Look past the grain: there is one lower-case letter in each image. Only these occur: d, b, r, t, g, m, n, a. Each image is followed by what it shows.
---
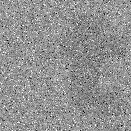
dark t
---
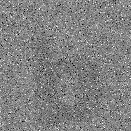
dark b
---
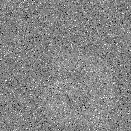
light a
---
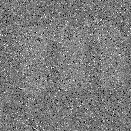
light m
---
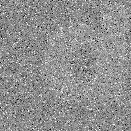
light d
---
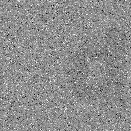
dark d
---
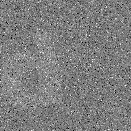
light d
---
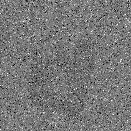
dark d
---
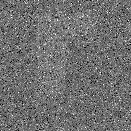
light r
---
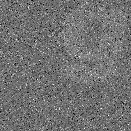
light g
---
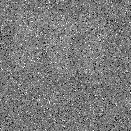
light m
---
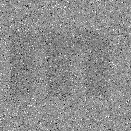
dark m
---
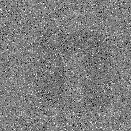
dark n
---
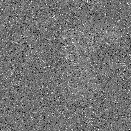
light r
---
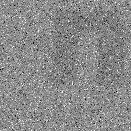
dark n
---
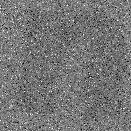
dark n
